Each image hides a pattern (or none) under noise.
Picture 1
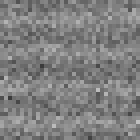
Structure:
horizontal stripes
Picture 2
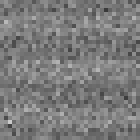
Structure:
horizontal stripes
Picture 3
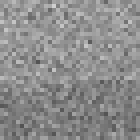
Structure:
a sharp edge
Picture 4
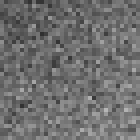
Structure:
a smooth slope
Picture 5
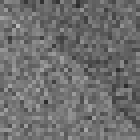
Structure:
a sharp edge
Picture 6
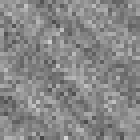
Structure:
diagonal stripes
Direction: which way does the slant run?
top left to bottom right
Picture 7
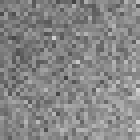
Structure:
a smooth slope
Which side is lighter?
bottom right
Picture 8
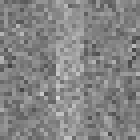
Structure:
one vertical stripe
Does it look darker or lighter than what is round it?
lighter
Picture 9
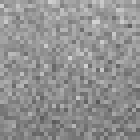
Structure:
a smooth slope
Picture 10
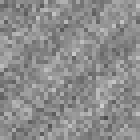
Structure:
diagonal stripes
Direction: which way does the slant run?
bottom left to top right
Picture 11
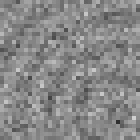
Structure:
rings round one point
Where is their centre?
bottom right
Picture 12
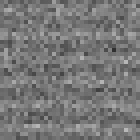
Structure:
horizontal stripes
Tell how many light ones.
6
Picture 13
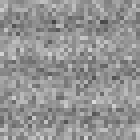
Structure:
horizontal stripes
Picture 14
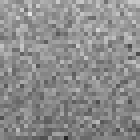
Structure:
a smooth slope
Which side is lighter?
top
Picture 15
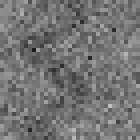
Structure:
a wavy band
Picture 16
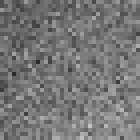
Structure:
a smooth slope
